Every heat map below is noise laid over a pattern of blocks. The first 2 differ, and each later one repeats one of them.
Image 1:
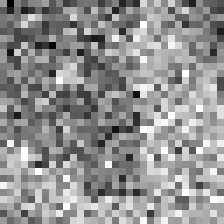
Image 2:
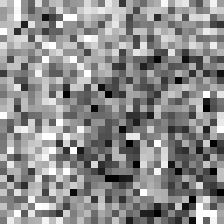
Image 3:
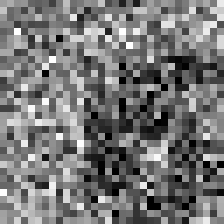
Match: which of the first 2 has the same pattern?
2
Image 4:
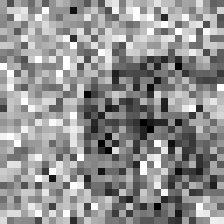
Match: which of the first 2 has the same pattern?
2
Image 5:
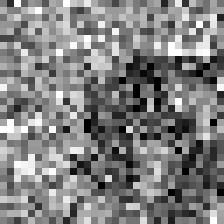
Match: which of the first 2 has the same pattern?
2
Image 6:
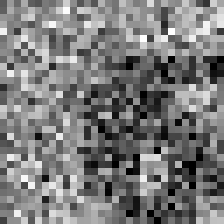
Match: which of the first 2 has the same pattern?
2
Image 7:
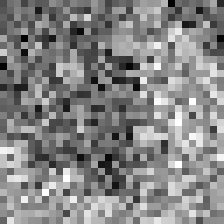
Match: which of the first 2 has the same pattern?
1
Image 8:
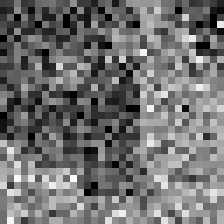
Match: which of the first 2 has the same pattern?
1
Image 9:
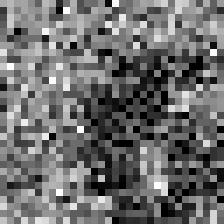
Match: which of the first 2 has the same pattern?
2
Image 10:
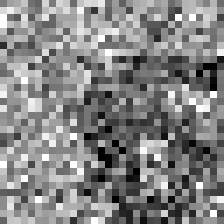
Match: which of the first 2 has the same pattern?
2
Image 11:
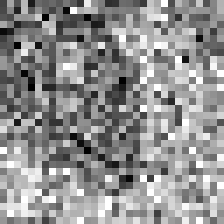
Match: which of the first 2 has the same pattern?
1
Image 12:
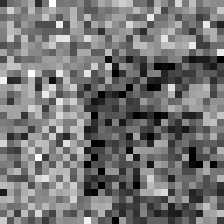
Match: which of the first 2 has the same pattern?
2
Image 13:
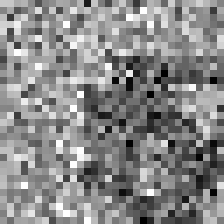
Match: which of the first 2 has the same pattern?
2
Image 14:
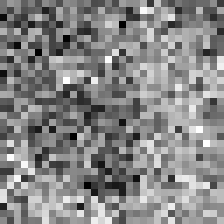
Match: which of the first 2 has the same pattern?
1
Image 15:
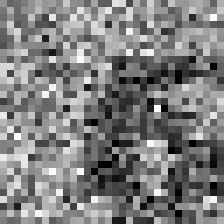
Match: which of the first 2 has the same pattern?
2
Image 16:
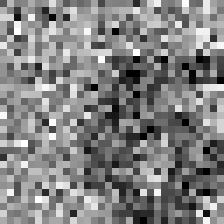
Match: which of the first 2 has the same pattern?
2
